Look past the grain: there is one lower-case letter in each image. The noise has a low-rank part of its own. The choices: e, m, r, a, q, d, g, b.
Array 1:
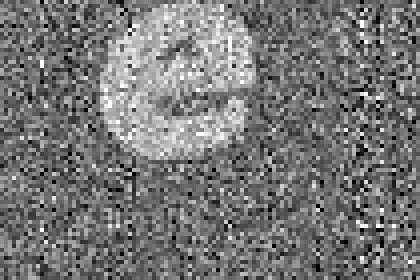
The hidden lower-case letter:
e
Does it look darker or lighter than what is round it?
lighter
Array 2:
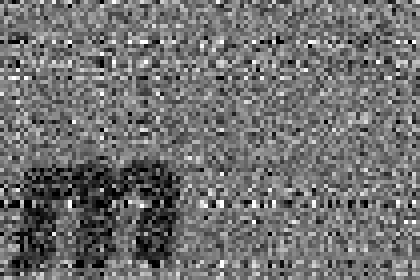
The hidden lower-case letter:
m
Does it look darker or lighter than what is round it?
darker
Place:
bottom left
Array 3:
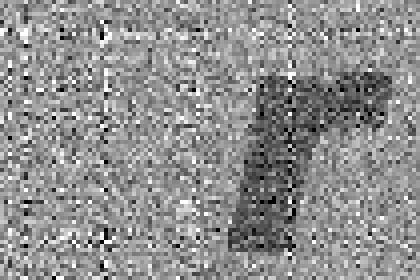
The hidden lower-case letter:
r
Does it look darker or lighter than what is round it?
darker
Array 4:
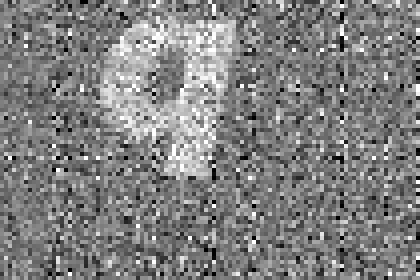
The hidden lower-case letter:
q
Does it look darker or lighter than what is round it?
lighter
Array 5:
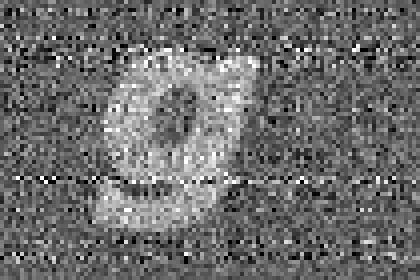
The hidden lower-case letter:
g
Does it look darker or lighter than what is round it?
lighter
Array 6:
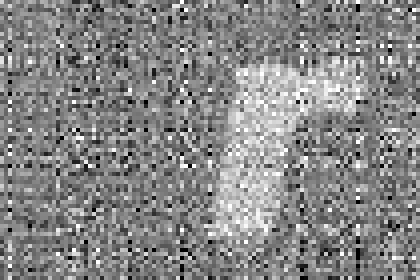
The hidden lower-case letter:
r
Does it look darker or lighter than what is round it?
lighter
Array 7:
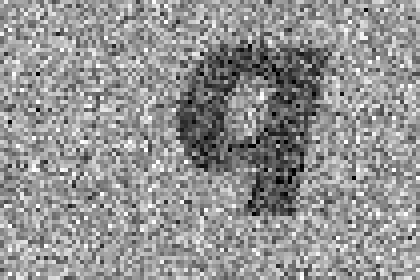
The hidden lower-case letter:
q
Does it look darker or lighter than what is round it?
darker
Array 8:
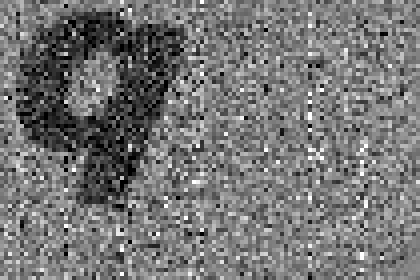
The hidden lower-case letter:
q
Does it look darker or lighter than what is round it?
darker
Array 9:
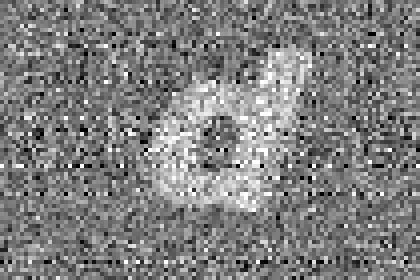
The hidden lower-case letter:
d
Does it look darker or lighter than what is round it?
lighter
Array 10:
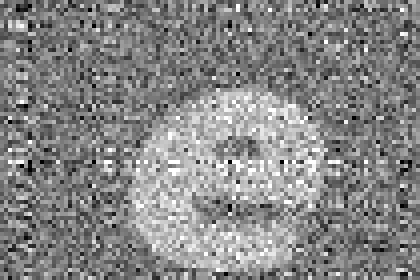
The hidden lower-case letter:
e
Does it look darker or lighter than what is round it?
lighter
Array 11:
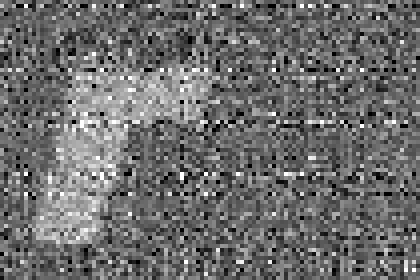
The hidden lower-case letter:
r
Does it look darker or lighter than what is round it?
lighter
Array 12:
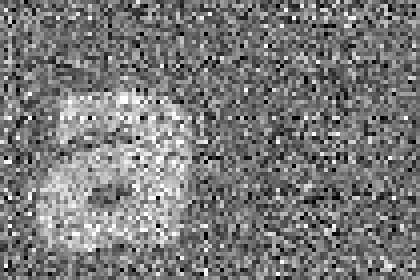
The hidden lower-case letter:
a
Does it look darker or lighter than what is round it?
lighter
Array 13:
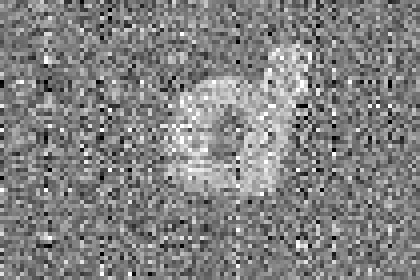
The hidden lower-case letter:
d
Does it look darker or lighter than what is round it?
lighter
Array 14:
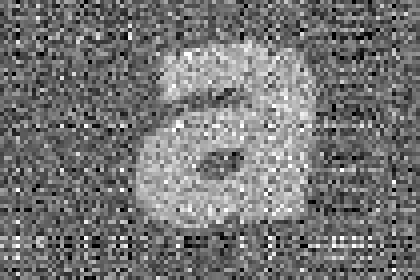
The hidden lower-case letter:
a
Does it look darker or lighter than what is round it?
lighter
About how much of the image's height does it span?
two thirds
